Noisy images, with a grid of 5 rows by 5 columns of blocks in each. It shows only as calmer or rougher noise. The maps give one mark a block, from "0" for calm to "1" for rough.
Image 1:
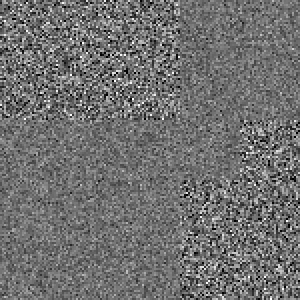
11100
11100
00001
00011
00011
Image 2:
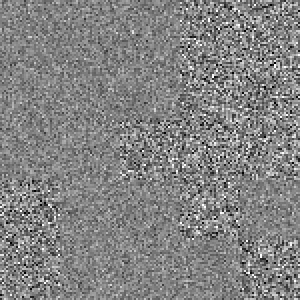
00011
00011
00111
10010
10001
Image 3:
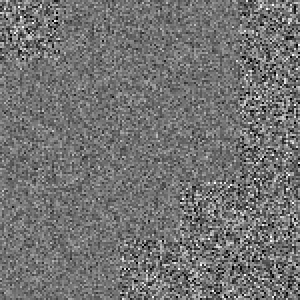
10001
00001
00001
00011
00111
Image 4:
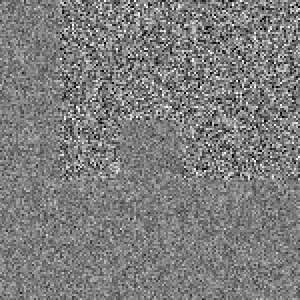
01111
01111
01011
00000
00000
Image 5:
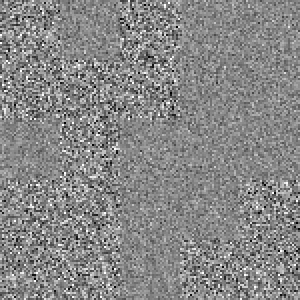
10100
11100
01000
11001
11011
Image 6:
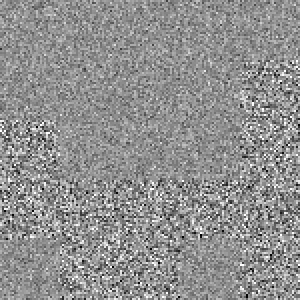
00000
00001
10001
11111
01101
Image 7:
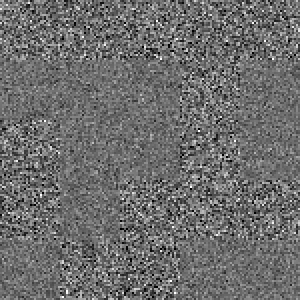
11111
00010
10010
10111
01100
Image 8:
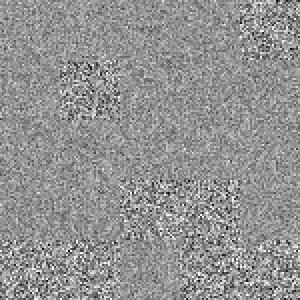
00001
01000
00000
00110
11011
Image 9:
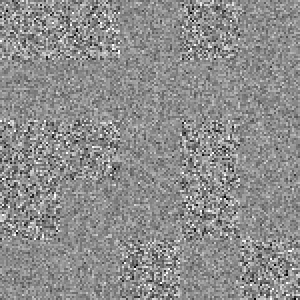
11010
00000
11010
10010
00101
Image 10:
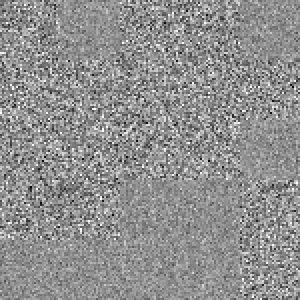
10110
11111
11110
11001
00001
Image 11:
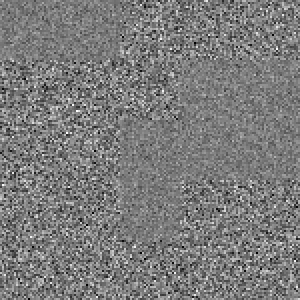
00111
11100
11000
11011
11111
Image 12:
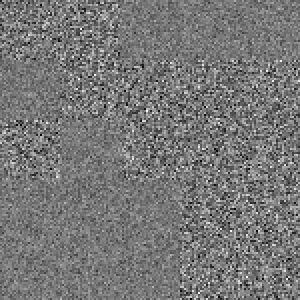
11000
01111
10111
00011
00011
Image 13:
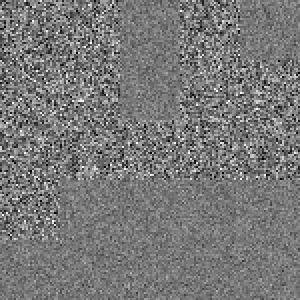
11010
11011
11111
10000
00000
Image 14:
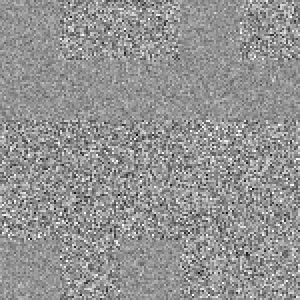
01101
00000
11111
11111
01011
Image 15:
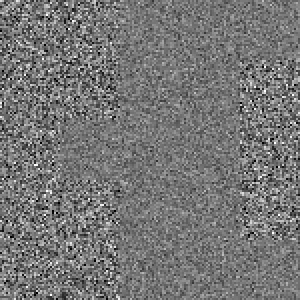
11000
11001
10001
11001
11000
